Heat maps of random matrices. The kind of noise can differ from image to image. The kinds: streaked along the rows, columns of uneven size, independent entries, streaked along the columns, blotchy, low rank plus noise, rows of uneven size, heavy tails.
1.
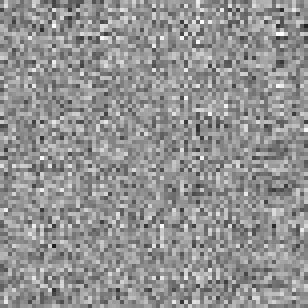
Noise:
low rank plus noise
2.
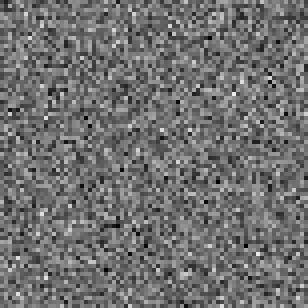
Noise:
independent entries
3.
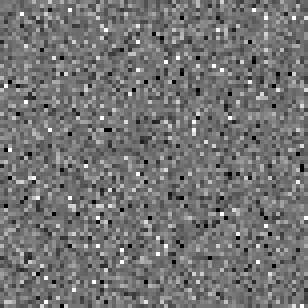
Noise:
heavy tails
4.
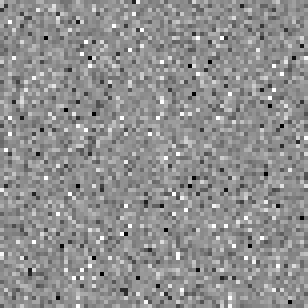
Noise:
heavy tails
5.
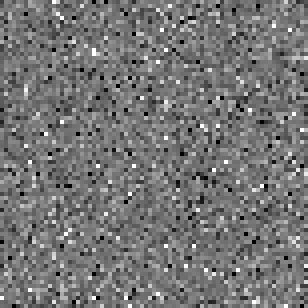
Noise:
heavy tails
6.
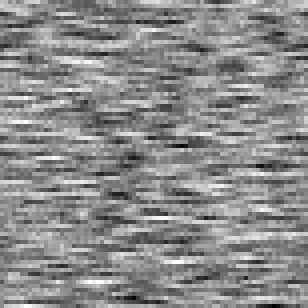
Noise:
streaked along the rows
